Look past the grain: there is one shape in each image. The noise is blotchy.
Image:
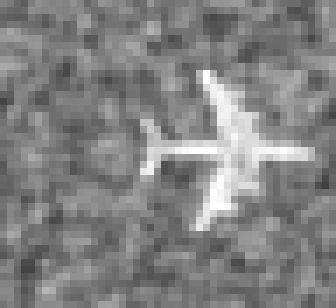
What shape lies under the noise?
airplane
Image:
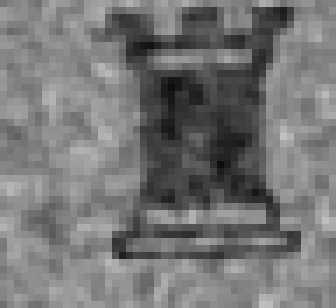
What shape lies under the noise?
chess rook
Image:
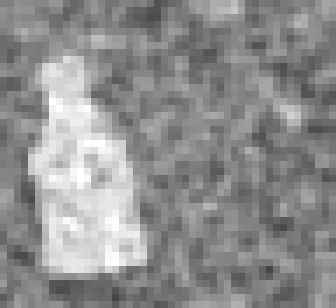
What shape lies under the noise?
bottle
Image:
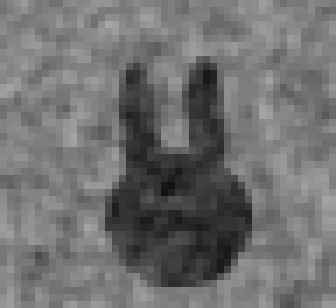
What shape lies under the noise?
rabbit's head
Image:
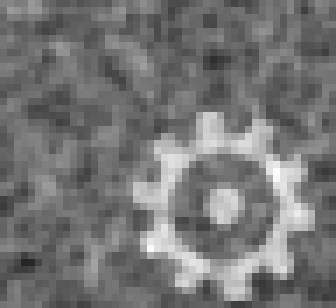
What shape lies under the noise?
gear
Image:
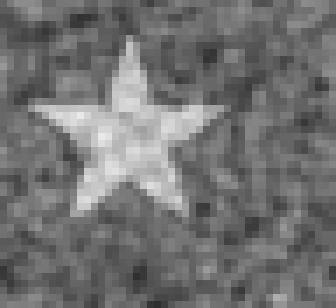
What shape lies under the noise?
star
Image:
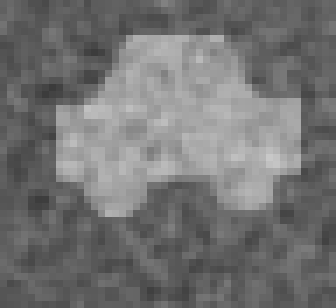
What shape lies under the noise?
car
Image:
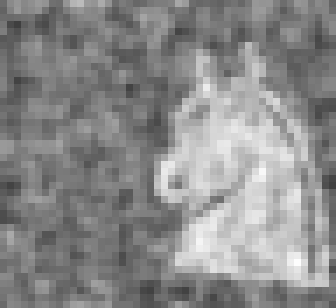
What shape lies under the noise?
chess knight
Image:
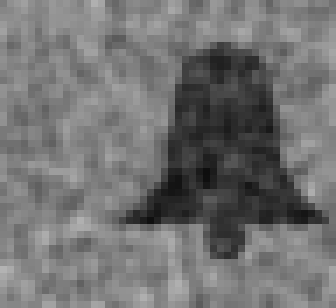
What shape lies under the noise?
bell
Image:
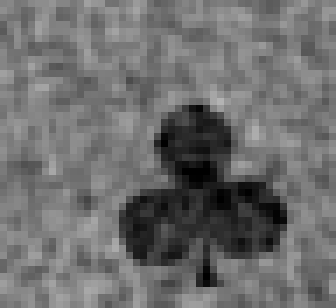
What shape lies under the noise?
club
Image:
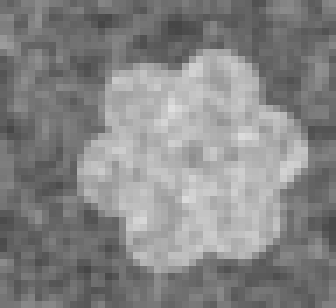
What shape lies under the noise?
flower
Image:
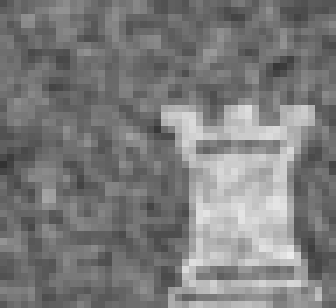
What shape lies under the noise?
chess rook
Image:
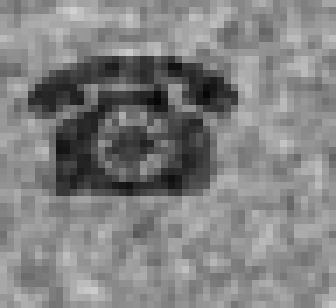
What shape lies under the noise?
telephone
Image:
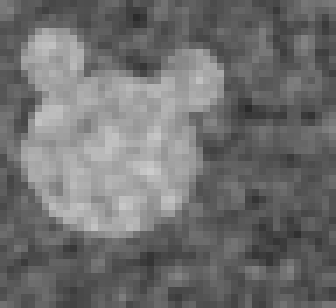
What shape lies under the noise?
bear's head
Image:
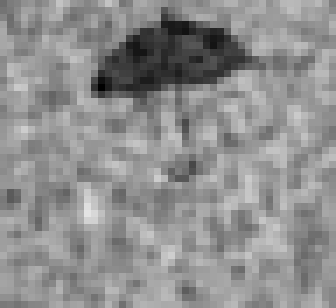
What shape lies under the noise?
umbrella
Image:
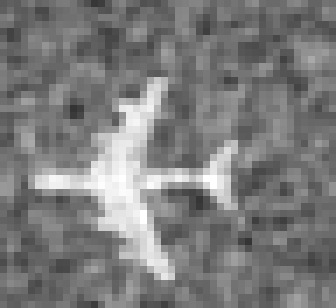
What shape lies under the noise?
airplane
